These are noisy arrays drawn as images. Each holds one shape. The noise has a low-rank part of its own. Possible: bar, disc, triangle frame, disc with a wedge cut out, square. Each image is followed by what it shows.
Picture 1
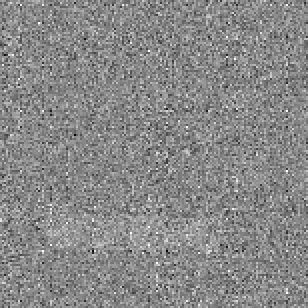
bar
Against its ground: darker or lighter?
lighter
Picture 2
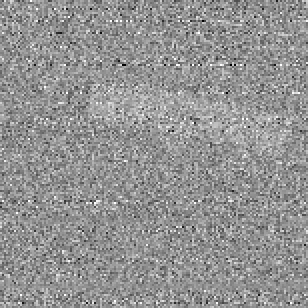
bar
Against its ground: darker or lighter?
lighter
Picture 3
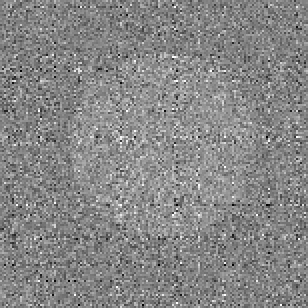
disc
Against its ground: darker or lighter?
lighter
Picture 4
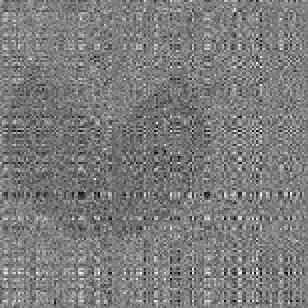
disc with a wedge cut out
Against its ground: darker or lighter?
darker
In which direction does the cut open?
up
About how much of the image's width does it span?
two thirds
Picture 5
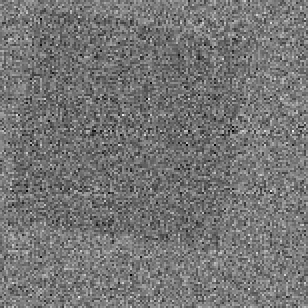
square
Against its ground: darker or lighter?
darker
